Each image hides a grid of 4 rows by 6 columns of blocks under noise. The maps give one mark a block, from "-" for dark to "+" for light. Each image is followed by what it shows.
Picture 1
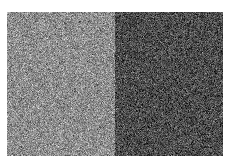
+++---
+++---
+++---
+++---
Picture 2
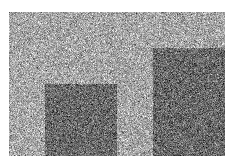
++++++
++++--
+--+--
+--+--
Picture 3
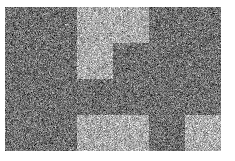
--++--
--+---
------
--++-+
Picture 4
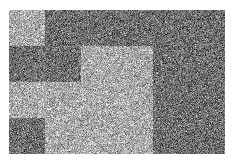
+-----
--++--
++++--
-+++--
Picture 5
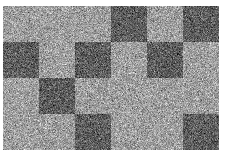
+++-+-
-+-+-+
+-++++
++-++-
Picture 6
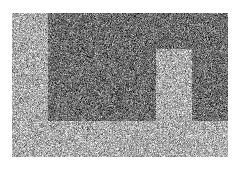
+-----
+---+-
+---+-
++++++
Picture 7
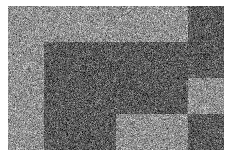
+++++-
+-----
+----+
+--++-
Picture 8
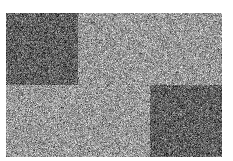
--++++
--++++
++++--
++++--
